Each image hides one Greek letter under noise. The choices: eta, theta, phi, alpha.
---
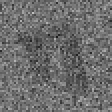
eta
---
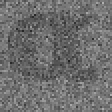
alpha
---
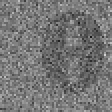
theta
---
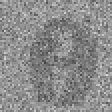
theta
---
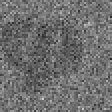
phi
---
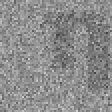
eta
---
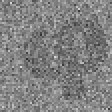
phi
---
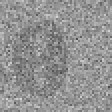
theta
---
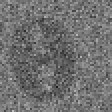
theta
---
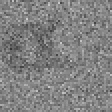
alpha
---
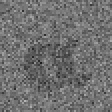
alpha
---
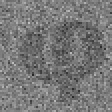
phi
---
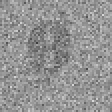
theta
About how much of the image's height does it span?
half
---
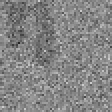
eta
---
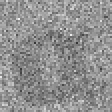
alpha
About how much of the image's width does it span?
nearly all
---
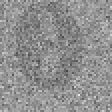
theta
